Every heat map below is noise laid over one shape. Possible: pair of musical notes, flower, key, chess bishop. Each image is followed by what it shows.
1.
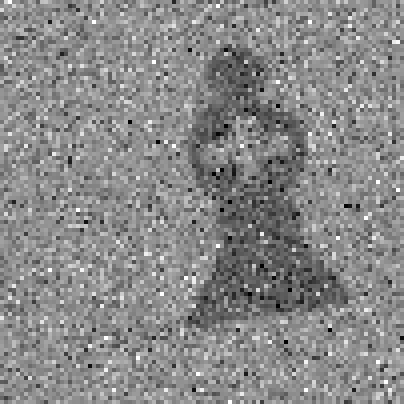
chess bishop
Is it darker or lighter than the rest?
darker
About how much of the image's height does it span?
two thirds
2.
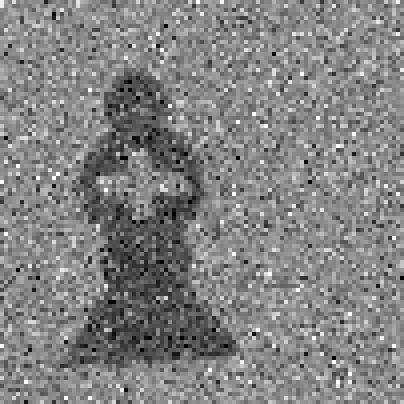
chess bishop
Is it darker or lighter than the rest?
darker
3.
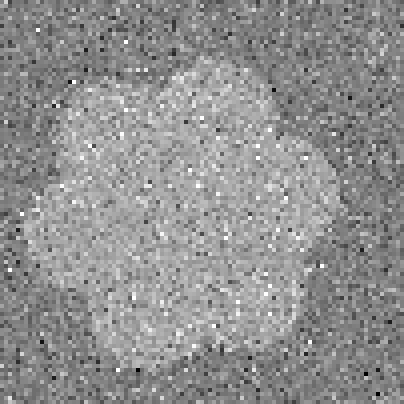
flower
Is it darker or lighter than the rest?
lighter
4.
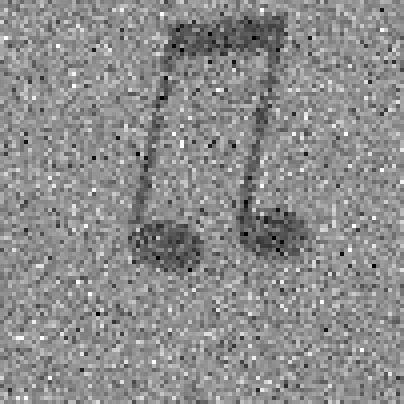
pair of musical notes
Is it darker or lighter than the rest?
darker
